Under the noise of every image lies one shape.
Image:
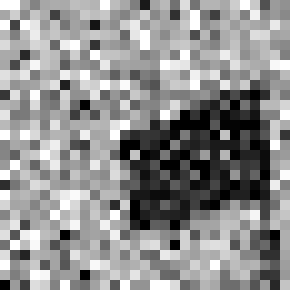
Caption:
dark flag
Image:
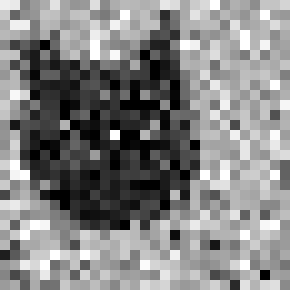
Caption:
dark cat's head
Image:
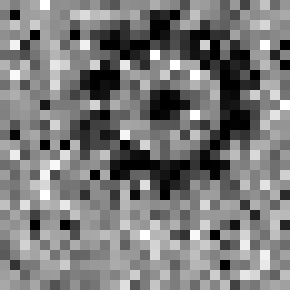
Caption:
dark gear
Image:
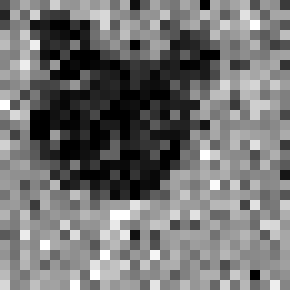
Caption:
dark bear's head
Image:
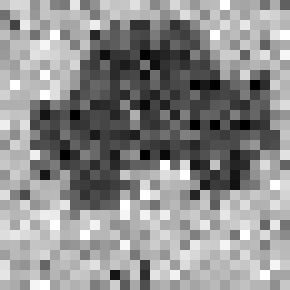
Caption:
dark car
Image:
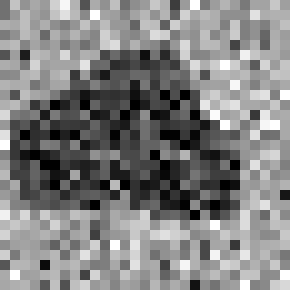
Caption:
dark cloud
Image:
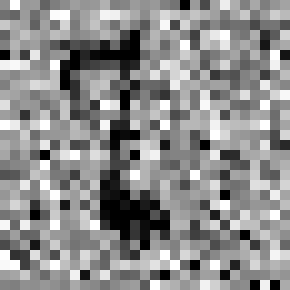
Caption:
dark musical note
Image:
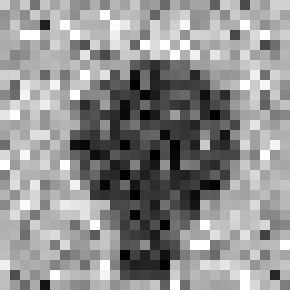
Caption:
dark light bulb
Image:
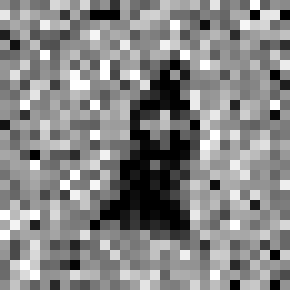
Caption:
dark chess bishop
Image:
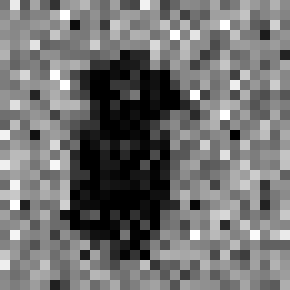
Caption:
dark footprint
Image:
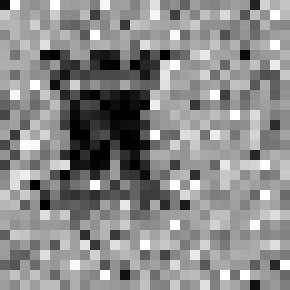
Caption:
dark chess rook
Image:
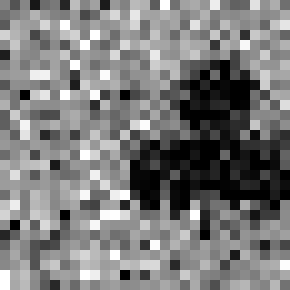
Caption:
dark club
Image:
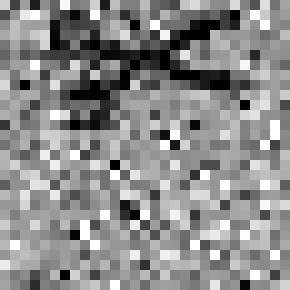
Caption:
dark pair of scissors
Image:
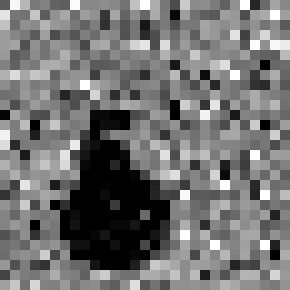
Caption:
dark pear
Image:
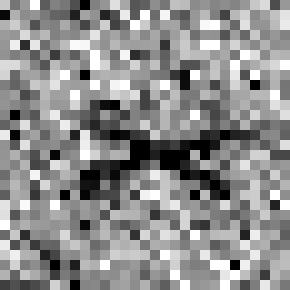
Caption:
dark pair of scissors
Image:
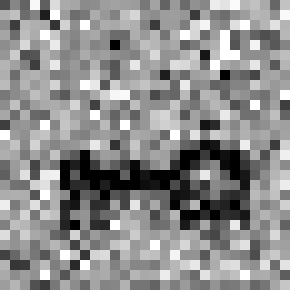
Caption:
dark key
